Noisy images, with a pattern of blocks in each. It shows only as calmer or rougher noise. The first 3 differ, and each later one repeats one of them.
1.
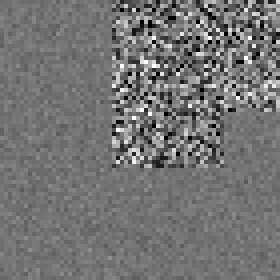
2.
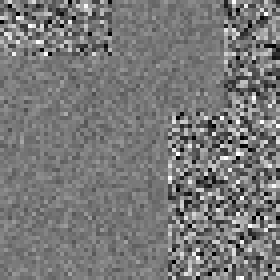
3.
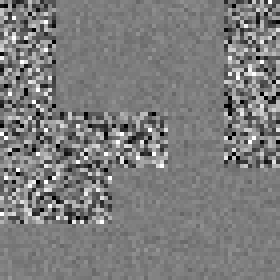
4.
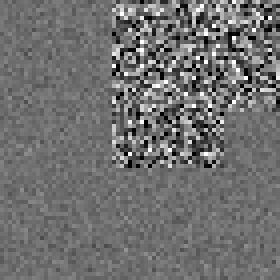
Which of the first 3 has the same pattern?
1
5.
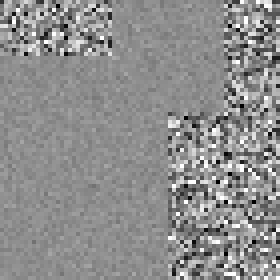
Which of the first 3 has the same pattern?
2
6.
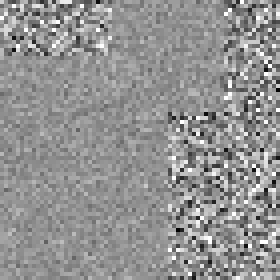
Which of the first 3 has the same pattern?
2
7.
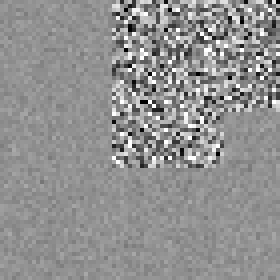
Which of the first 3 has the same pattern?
1
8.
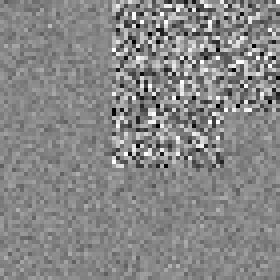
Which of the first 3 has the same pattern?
1
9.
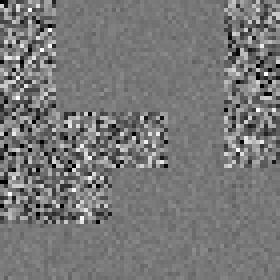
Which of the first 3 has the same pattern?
3
